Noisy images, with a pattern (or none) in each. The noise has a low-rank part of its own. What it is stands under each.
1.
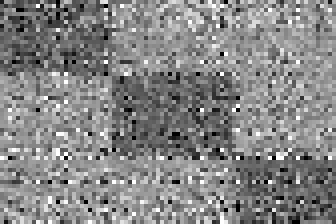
blocks along the diagonal
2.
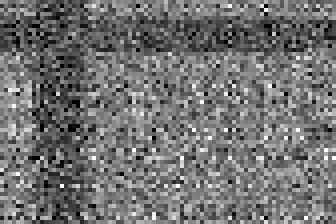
bands of rows crossing bands of columns
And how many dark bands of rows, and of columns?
1 and 1
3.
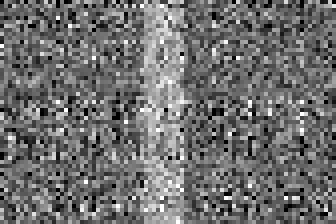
one band of columns
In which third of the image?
middle
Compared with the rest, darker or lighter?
lighter
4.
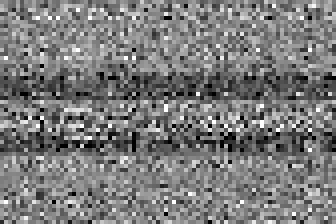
bands of rows
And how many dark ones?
2
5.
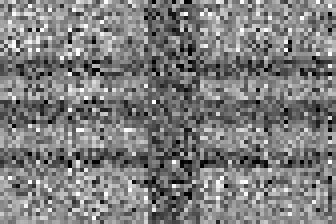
bands of rows crossing bands of columns
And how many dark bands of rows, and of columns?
3 and 1
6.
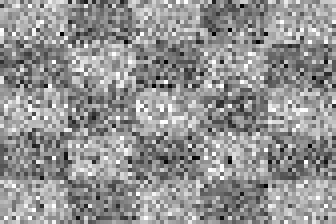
a checkerboard
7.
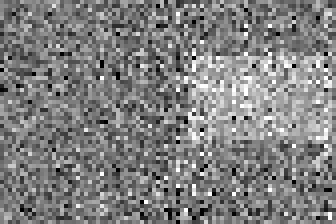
one block
